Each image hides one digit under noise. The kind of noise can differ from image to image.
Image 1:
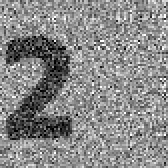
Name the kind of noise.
low rank plus noise
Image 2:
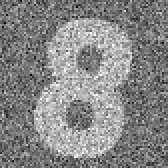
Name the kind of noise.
independent entries
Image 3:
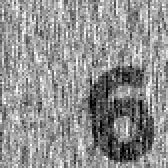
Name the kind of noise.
streaked along the columns
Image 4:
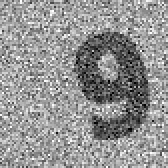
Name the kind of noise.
low rank plus noise
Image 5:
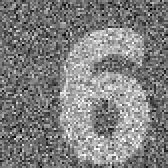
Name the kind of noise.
low rank plus noise
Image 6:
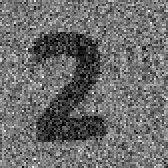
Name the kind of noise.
low rank plus noise
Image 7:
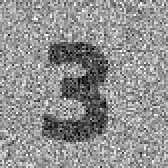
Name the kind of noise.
low rank plus noise
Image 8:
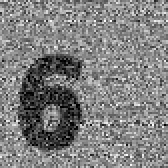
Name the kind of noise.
rows of uneven size
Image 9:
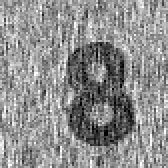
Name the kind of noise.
streaked along the columns
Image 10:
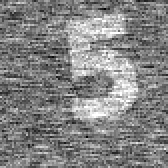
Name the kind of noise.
streaked along the rows
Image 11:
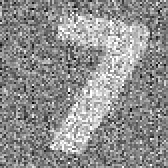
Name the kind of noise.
columns of uneven size
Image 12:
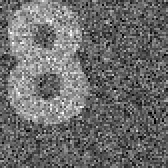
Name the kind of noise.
independent entries
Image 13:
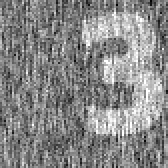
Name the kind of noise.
streaked along the columns
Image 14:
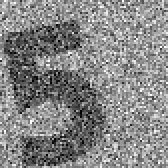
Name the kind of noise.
independent entries
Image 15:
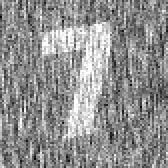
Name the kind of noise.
streaked along the columns
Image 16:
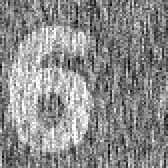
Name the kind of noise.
streaked along the columns
